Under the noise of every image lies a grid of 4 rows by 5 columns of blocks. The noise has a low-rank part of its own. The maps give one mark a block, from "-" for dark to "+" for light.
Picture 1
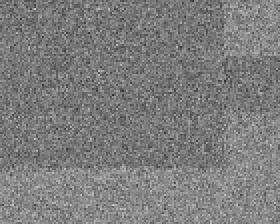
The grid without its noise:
- - - - +
- - - - -
- - - - +
+ + + + +
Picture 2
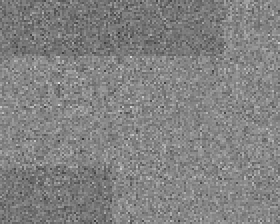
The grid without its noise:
- - - - +
+ + + + +
+ + + + +
- - + + +
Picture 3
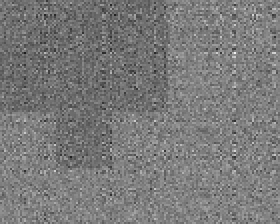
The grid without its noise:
- - - + +
- - - + +
+ - + + +
+ + + + +
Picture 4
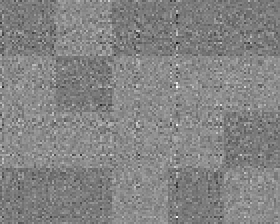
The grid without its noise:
- + - - -
+ - + + +
+ + + + -
- - + - +
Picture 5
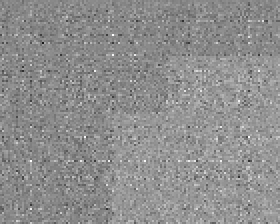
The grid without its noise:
- - - - -
- - - + +
- - + + +
- - + + +
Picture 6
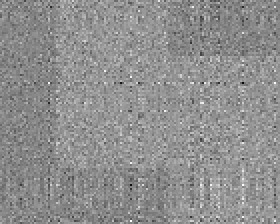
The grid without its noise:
- + + - -
- + + + +
- + + + +
- - - + +
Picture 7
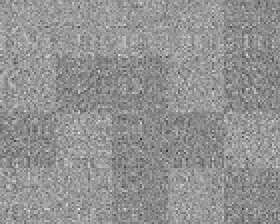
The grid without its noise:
+ + + + -
+ - - + -
- + - - +
+ + - + -
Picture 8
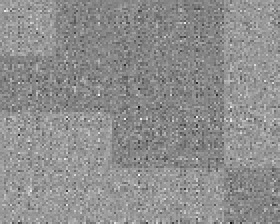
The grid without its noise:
+ - - - +
- - - - +
+ + - - +
+ + + + -
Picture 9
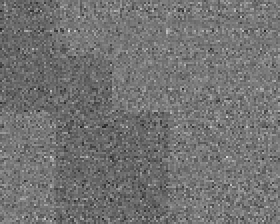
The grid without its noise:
- + + + +
- - + + +
+ - - + +
+ - - + +
